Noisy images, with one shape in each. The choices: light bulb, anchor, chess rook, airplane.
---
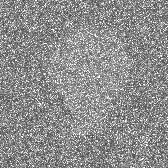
light bulb
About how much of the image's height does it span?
two thirds
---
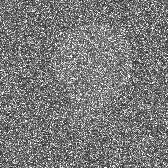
light bulb
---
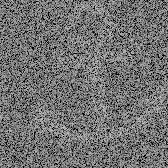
anchor
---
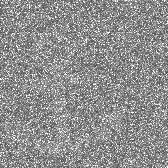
anchor
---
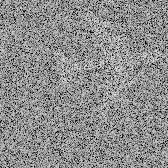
airplane
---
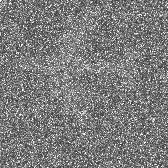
airplane
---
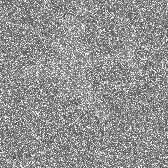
airplane
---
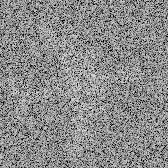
airplane
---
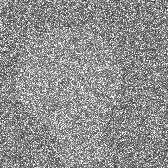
light bulb
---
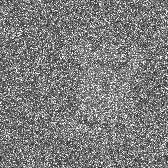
chess rook
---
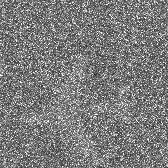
airplane
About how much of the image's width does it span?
two thirds
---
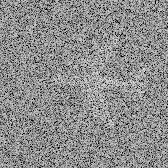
airplane
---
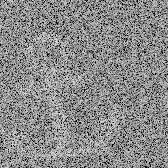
anchor
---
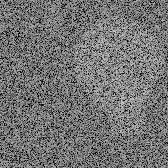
light bulb
